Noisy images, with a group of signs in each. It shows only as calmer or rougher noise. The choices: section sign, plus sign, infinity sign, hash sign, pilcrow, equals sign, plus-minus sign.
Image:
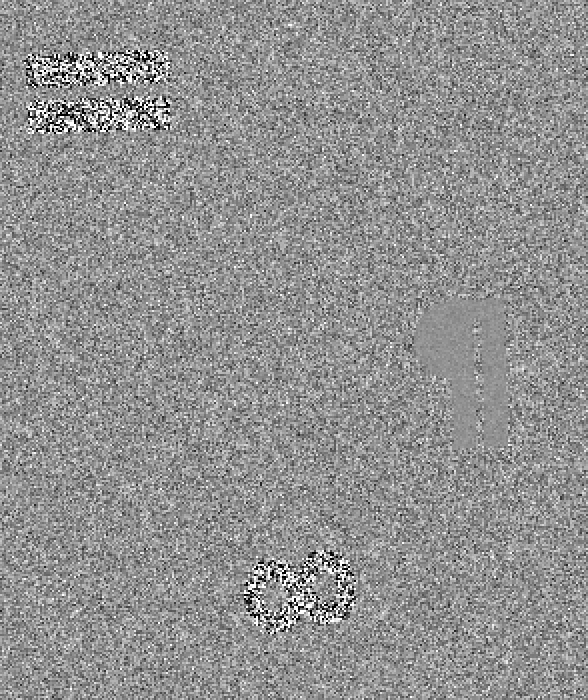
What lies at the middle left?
nothing
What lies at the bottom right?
nothing
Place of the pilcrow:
middle right
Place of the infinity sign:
bottom middle
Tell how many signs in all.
3
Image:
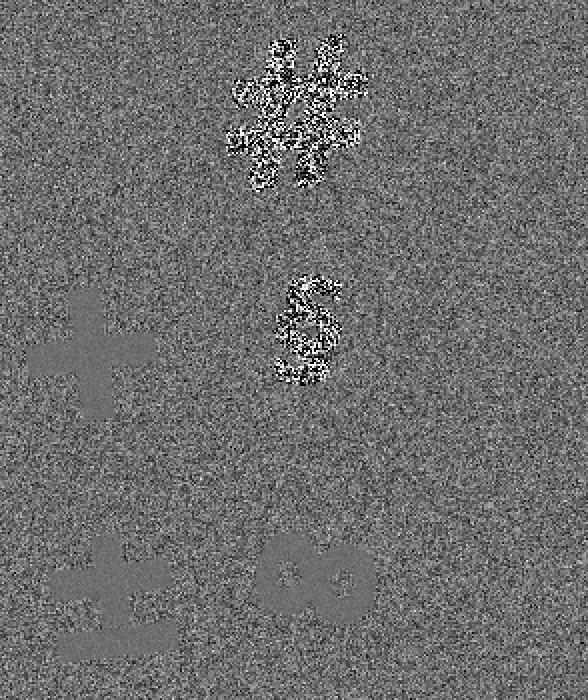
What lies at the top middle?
hash sign
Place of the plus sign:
middle left
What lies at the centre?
section sign
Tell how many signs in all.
5
